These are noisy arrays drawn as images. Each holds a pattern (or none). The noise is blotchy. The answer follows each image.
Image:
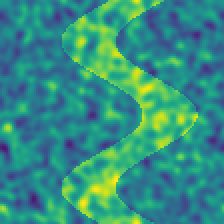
a wavy band
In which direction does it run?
top to bottom
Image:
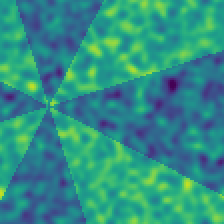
spokes from one point
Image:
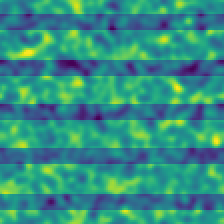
horizontal stripes
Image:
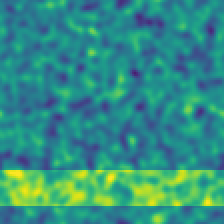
one horizontal stripe
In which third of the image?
bottom
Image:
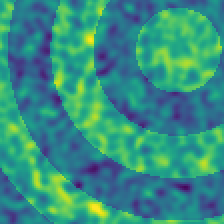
rings round one point
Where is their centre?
top right
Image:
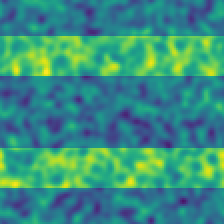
horizontal stripes
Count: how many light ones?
2
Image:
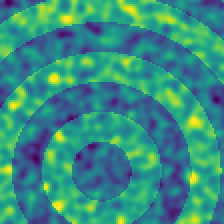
rings round one point
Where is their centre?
bottom middle
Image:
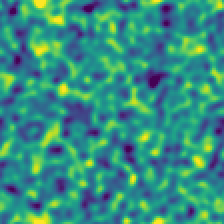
only noise
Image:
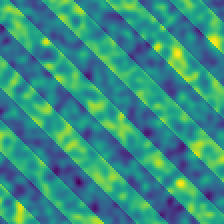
diagonal stripes
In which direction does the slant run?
top left to bottom right
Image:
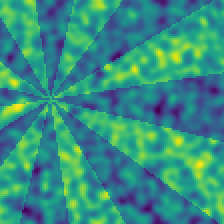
spokes from one point
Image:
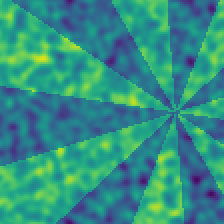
spokes from one point
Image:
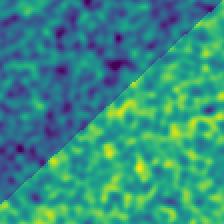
a sharp edge
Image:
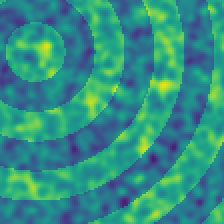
rings round one point
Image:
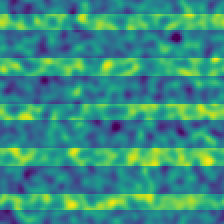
horizontal stripes
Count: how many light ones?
5
